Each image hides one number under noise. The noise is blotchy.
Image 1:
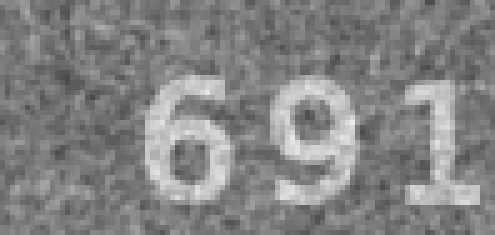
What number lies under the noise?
691
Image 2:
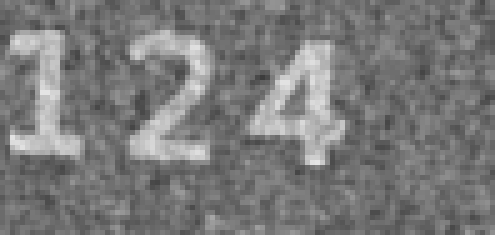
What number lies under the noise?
124
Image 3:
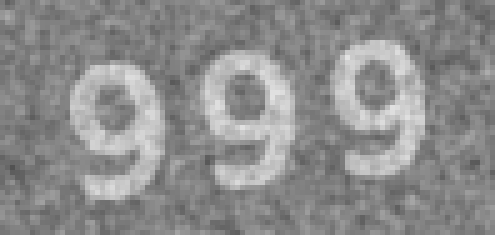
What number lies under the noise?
999
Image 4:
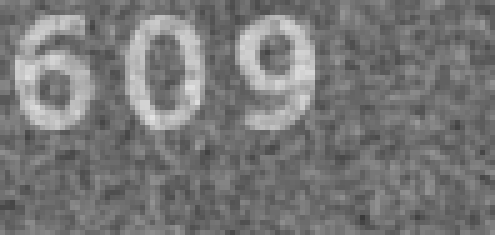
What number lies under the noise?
609
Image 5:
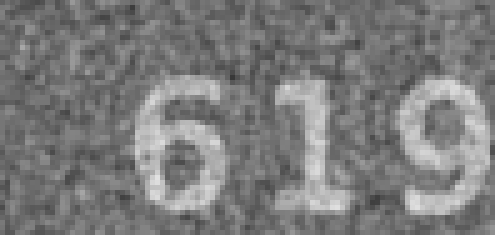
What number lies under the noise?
619
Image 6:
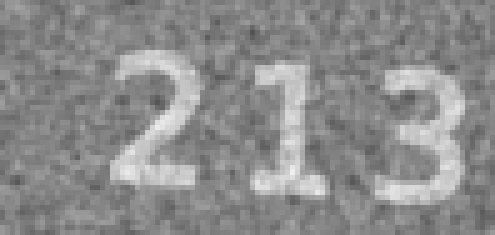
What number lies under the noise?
213
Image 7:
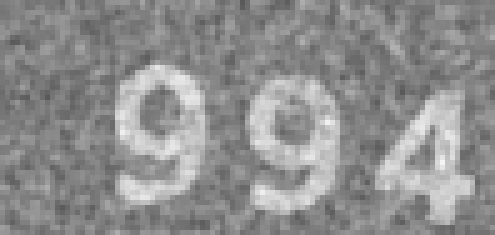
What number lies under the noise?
994
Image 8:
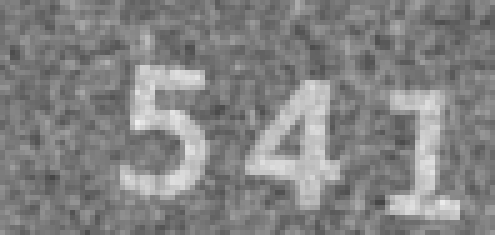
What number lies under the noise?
541
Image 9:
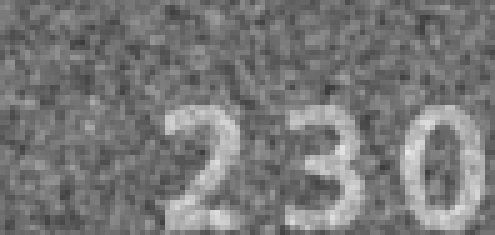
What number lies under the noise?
230
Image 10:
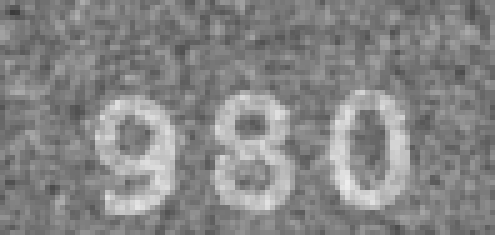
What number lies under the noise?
980
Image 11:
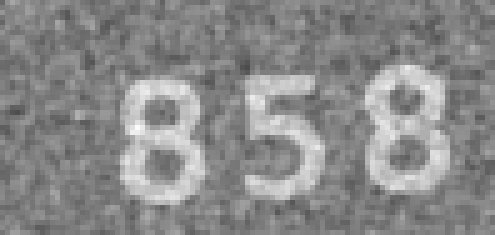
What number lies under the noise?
858
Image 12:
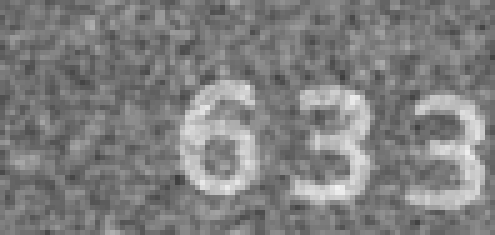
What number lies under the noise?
633
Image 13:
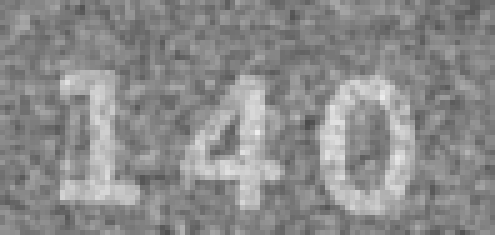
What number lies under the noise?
140
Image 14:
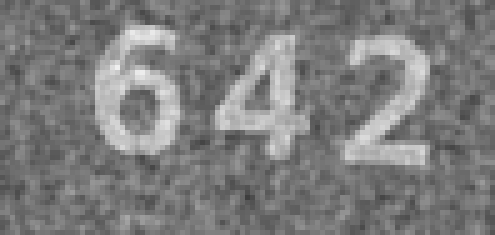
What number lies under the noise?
642
